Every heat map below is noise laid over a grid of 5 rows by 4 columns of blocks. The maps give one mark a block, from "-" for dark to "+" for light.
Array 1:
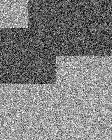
+---
----
--++
++++
++++
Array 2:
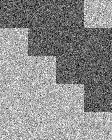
---+
+---
++--
+++-
++++
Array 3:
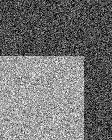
----
----
+++-
+++-
+++-
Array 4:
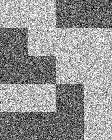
++--
-+++
--++
++-+
---+
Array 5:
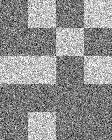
-+-+
--+-
++-+
----
-+--
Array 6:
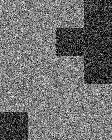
+++-
++--
+++-
++++
-+++
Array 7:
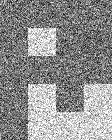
----
-+--
----
-+-+
-+++
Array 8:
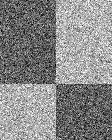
--++
--++
--++
++--
++--
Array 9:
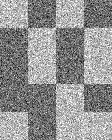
+-+-
-+-+
-+-+
--+-
+-++
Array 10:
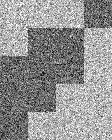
+++-
+--+
---+
--++
-+++
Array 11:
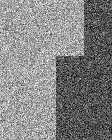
+++-
+++-
++--
++--
++--
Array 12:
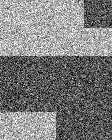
+++-
++++
----
----
++--
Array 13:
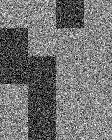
++-+
-+++
--++
+-++
+-++
